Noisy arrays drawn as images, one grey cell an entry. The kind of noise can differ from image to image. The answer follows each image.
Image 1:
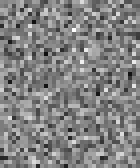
independent entries
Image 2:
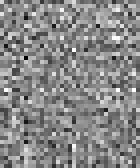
low rank plus noise
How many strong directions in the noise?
three or four
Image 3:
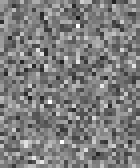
independent entries
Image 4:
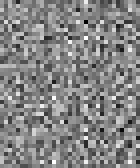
low rank plus noise
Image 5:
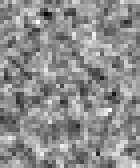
blotchy
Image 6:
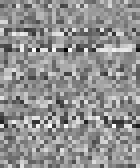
rows of uneven size
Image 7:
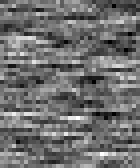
streaked along the rows
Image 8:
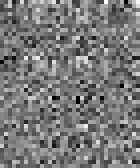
low rank plus noise
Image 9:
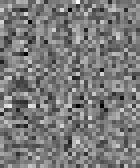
low rank plus noise
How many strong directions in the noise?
two
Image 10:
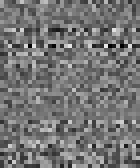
rows of uneven size
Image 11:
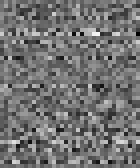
rows of uneven size
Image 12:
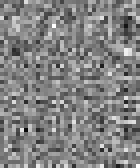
low rank plus noise
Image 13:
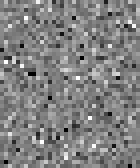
heavy tails
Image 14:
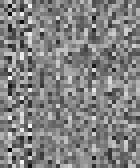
columns of uneven size
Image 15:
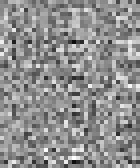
low rank plus noise
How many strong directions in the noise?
two
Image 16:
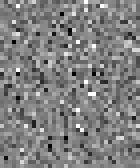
heavy tails
